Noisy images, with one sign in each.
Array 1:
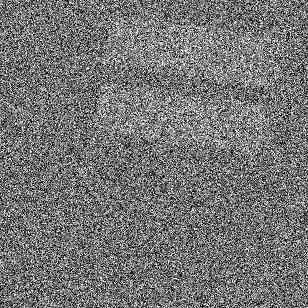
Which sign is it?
equals sign
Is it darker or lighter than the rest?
lighter
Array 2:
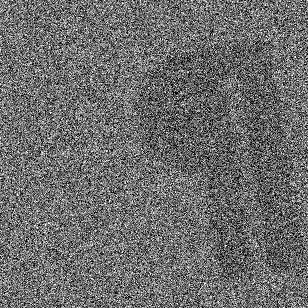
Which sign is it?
pilcrow
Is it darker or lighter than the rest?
darker
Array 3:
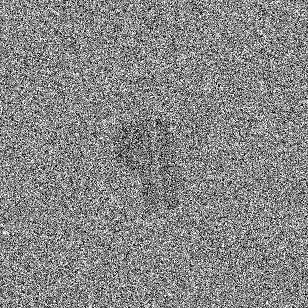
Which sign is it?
pilcrow
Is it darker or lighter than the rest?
darker
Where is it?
centre
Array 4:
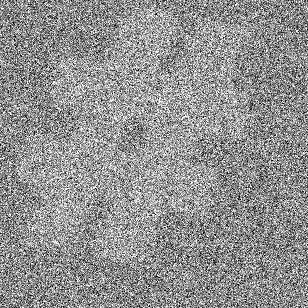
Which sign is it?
hash sign
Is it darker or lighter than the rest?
lighter
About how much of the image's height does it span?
nearly all
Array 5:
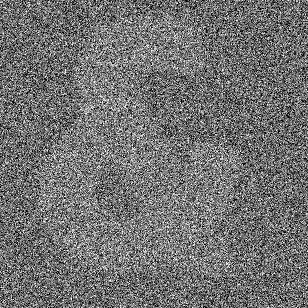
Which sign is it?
ampersand
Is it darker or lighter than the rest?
lighter
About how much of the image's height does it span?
nearly all
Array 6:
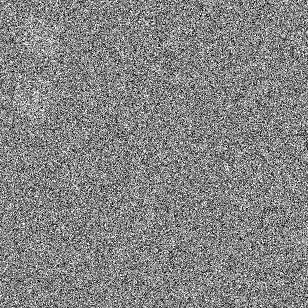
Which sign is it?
colon
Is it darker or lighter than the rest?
lighter
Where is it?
top left
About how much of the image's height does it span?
a third
